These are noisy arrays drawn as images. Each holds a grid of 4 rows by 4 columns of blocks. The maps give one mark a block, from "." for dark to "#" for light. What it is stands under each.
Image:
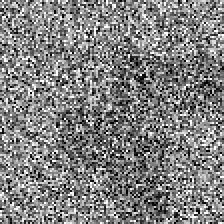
# # # #
# # . .
# . . #
# # . #
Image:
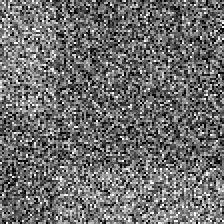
# . . .
# . . .
. . . .
. # # #
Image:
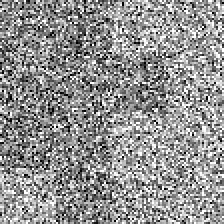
. . # #
. . . #
. . # #
# . # #
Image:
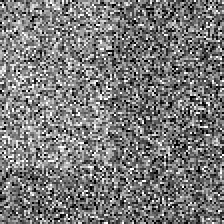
# # . .
# # . .
# # . .
. . . .
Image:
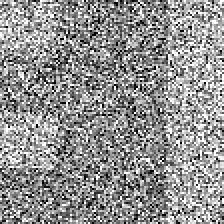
# . . #
. . . #
# . . #
. . . #
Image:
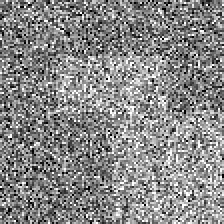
. . . .
. # # .
. . # #
. . # #
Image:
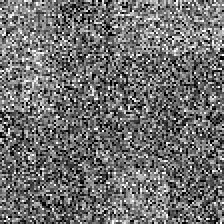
# . # #
# . . .
. . . .
. . # .
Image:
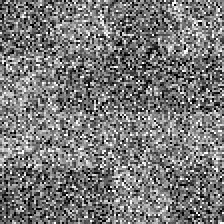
. # . #
# . . .
# # # #
. . # .
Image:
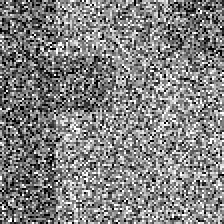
. # # .
. . # #
. # # #
. # # #
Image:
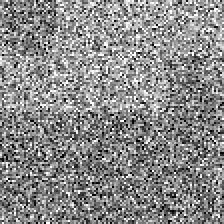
. # # #
# # # .
. . . .
. . . .
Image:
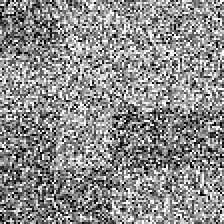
. # # #
# # # #
. # . .
. . # #
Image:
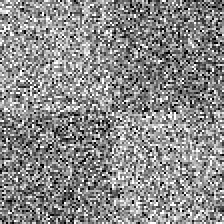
# # . .
# # . .
. . # #
. . # #
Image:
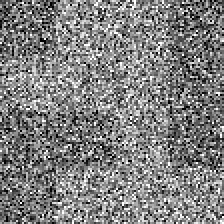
. # # .
# # # .
. . # .
. # # #
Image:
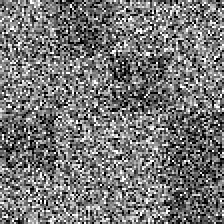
# . # #
# # . #
. # # .
# # # .
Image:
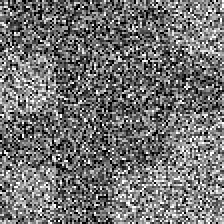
. . . #
# . . .
. . . #
# . # #
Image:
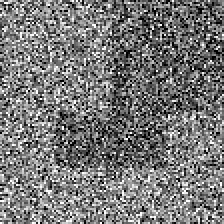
# # . .
# # . .
# . . #
# # # #
